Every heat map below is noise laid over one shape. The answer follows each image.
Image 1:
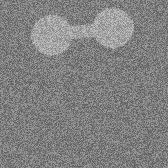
dumbbell
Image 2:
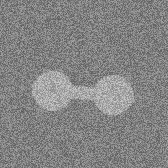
dumbbell
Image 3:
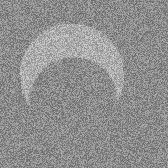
crescent
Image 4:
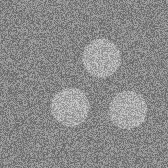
three dots
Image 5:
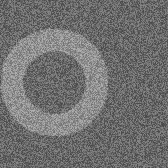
ring
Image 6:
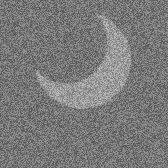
crescent
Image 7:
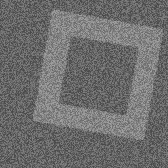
square frame
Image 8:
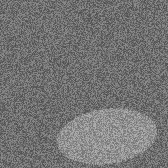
ellipse
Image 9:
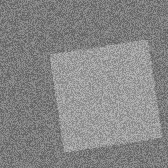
square
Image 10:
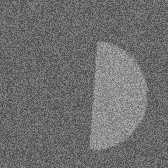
half disc
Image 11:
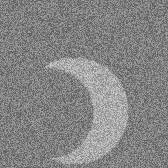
crescent
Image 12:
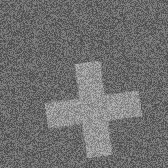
cross
